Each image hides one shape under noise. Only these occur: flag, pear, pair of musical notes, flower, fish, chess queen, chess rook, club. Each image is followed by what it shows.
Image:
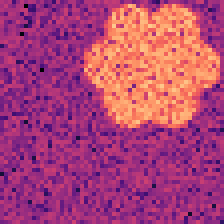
flower
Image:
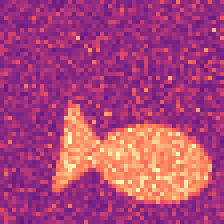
fish
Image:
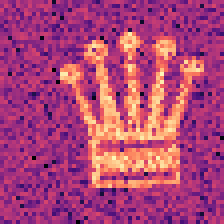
chess queen
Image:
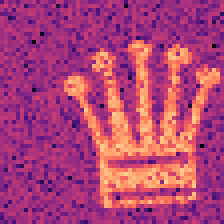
chess queen
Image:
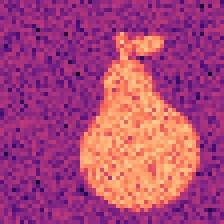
pear
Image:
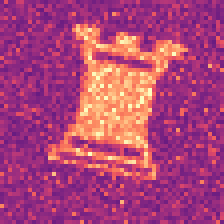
chess rook
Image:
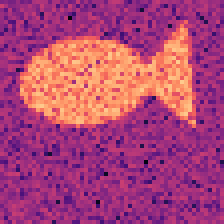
fish
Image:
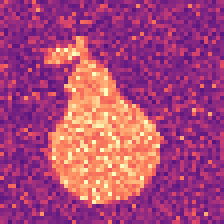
pear
